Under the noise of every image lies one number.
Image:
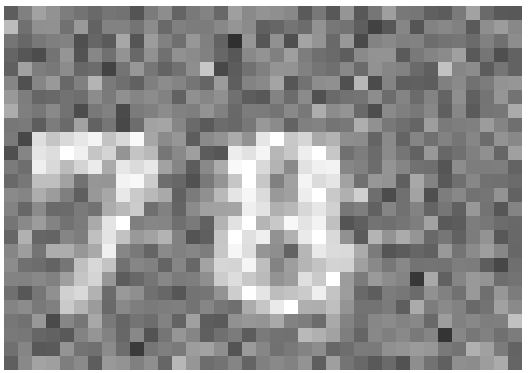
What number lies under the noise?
78
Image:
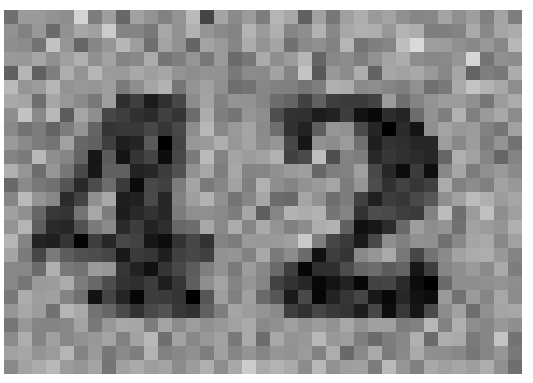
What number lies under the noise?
42
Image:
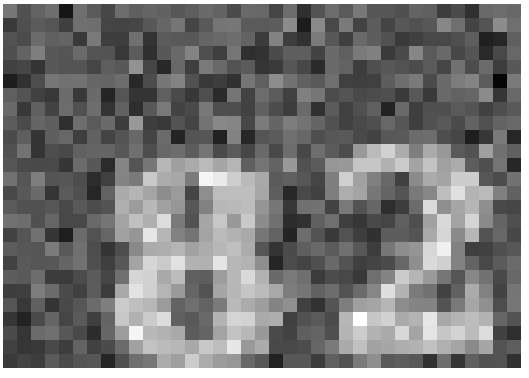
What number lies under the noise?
82
